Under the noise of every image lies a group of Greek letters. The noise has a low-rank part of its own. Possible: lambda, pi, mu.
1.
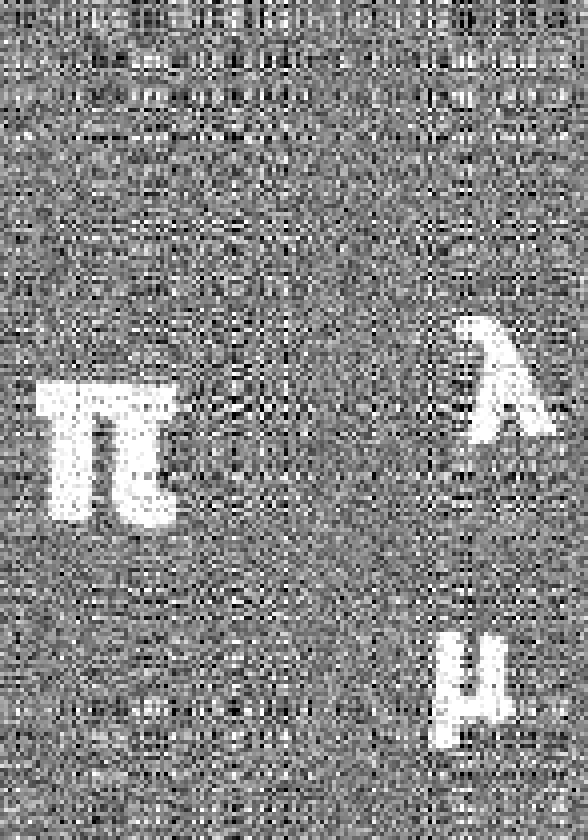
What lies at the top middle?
nothing
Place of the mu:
bottom right
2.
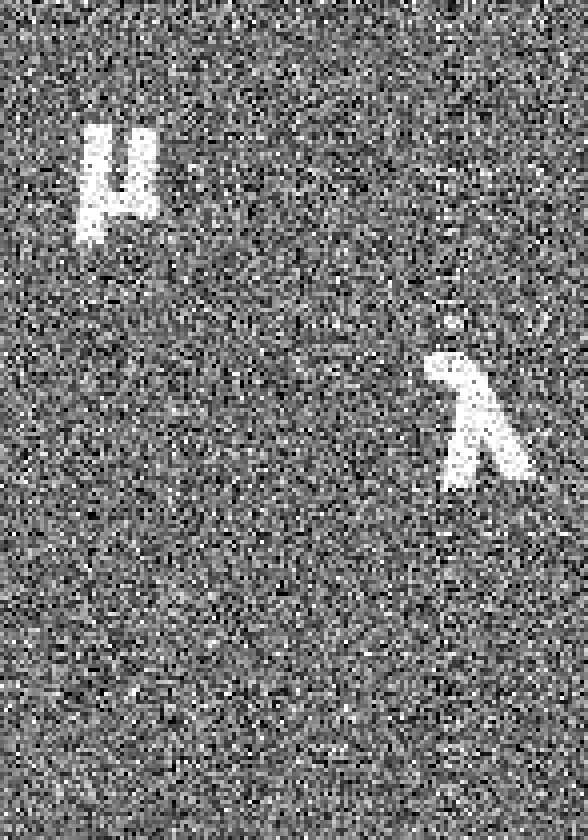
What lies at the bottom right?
nothing
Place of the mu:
top left
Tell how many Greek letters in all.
2
